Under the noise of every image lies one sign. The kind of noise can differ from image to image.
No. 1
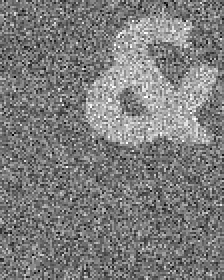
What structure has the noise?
independent entries
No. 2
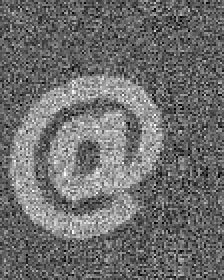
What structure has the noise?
low rank plus noise
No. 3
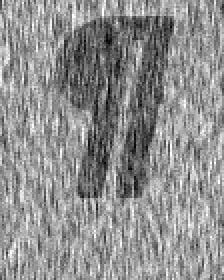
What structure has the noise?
streaked along the columns
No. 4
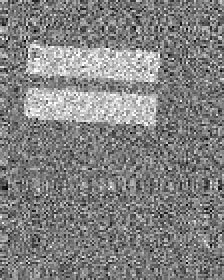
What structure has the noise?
low rank plus noise
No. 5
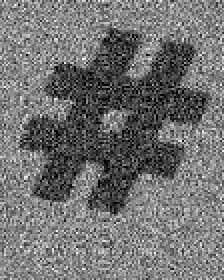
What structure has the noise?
low rank plus noise
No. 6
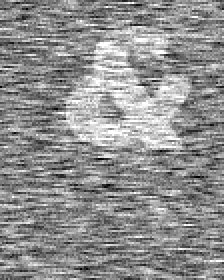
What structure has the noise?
streaked along the rows
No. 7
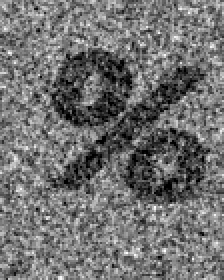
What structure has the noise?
blotchy
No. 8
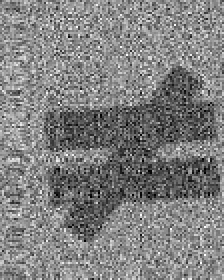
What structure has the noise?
low rank plus noise
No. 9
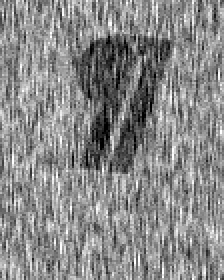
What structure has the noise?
streaked along the columns
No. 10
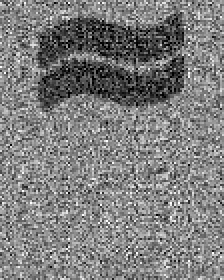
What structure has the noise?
low rank plus noise
